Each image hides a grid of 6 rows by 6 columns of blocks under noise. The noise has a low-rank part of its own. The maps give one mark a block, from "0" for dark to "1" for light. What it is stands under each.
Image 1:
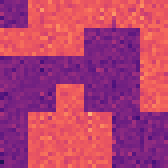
0 1 1 1 1 1
1 1 1 0 0 1
0 0 0 0 0 1
0 0 1 0 0 1
0 1 1 1 0 0
0 1 1 1 0 0
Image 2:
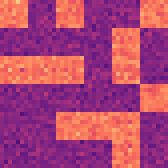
1 0 1 0 0 1
0 0 0 0 1 0
1 1 1 0 1 0
0 0 0 0 0 1
0 0 1 1 1 0
0 0 0 0 1 0
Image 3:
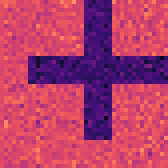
1 1 1 0 1 1
1 1 1 0 1 1
1 0 0 0 0 0
1 1 1 0 1 1
1 1 1 0 1 1
1 1 1 1 1 1
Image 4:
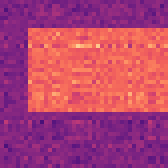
0 0 0 0 0 0
0 1 1 1 1 1
0 1 1 1 1 1
0 1 1 1 1 1
0 0 0 0 0 0
0 0 0 0 0 0
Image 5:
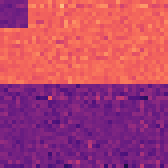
0 1 1 1 1 1
1 1 1 1 1 1
1 1 1 1 1 1
0 0 0 0 0 0
0 0 0 0 0 0
0 0 0 0 0 0
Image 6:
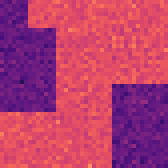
0 1 1 1 1 1
0 0 1 1 1 1
0 0 1 1 1 1
0 0 1 1 0 0
1 1 1 1 0 0
1 1 1 1 0 0
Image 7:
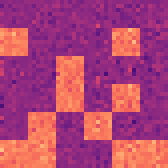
0 0 0 0 0 0
1 0 0 0 1 0
0 0 1 0 0 0
0 0 1 0 1 0
0 1 0 1 0 0
1 1 0 0 1 1
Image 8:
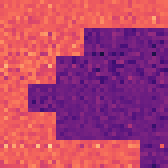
1 1 1 1 1 1
1 1 1 0 0 0
1 1 0 0 0 0
1 0 0 0 0 0
1 1 0 0 0 0
1 1 1 1 1 0
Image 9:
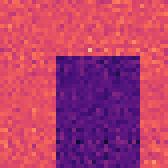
1 1 1 1 1 1
1 1 1 1 1 1
1 1 0 0 0 1
1 1 0 0 0 1
1 1 0 0 0 1
1 1 0 0 0 1
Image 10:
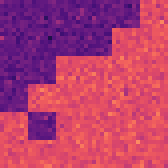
0 0 0 0 0 1
0 0 0 0 1 1
0 0 1 1 1 1
0 1 1 1 1 1
1 0 1 1 1 1
1 1 1 1 1 1
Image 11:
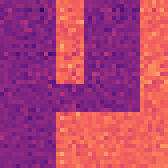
0 0 1 0 0 1
0 0 1 0 0 1
0 0 1 0 0 1
0 0 0 0 0 1
0 0 1 1 1 1
0 0 1 1 1 1
